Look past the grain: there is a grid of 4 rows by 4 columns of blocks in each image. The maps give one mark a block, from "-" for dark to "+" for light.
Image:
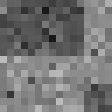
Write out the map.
- - - +
- - - +
+ + + +
+ + + -
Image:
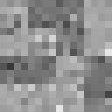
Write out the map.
+ - - +
+ + - +
- - + -
+ + + -
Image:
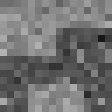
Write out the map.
+ + + +
+ + - -
- - - -
- + + -
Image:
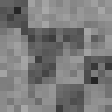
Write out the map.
- + + +
+ - - +
+ - + -
+ + - +
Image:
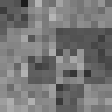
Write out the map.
- + + +
+ + - -
+ - + -
+ + - +
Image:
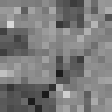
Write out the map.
+ + - +
- + + +
+ + - +
- - + +
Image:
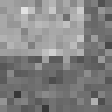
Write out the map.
+ + + -
+ + + -
- - - -
- - - -
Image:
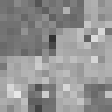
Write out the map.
- - - +
- - + +
+ + + +
+ - + -
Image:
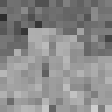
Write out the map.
- - - -
- + + -
+ + + +
+ + + +
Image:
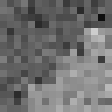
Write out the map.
- - - -
- - - +
- - + +
- + + +
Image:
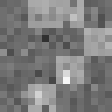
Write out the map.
- + + -
- - - +
- - + -
- + - -
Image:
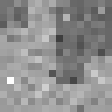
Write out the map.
- + - -
+ + - -
+ + - +
+ + + +
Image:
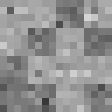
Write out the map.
+ + - +
+ - + -
- + + +
- - + -
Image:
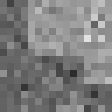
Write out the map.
- + + +
- + + +
- - - +
- - - -
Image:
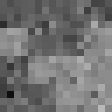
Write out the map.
- - - -
+ - - +
- + + +
- - + +
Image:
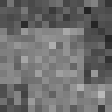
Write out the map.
- - - -
+ + + -
+ + + -
- + + +
